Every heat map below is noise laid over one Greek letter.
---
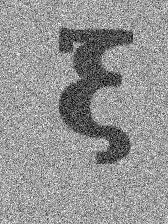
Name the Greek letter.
xi
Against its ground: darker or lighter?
darker
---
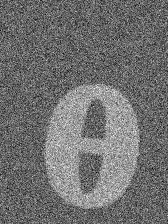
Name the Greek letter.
theta
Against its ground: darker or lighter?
lighter
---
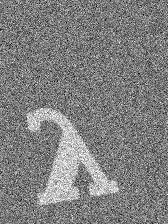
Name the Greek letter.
lambda
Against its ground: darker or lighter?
lighter
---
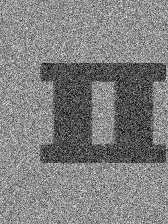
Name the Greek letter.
pi
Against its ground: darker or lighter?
darker
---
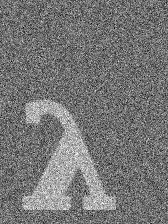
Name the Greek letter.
lambda
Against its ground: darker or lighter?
lighter
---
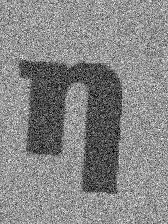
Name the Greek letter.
eta
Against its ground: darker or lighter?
darker
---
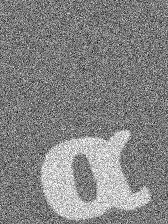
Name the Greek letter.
alpha
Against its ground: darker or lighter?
lighter
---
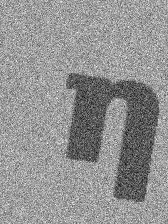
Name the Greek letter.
eta
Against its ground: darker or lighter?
darker
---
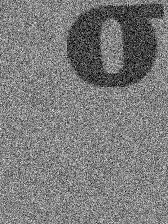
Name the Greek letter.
sigma
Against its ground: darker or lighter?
darker
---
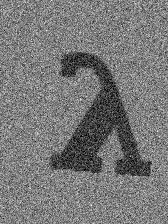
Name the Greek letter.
lambda
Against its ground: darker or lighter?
darker
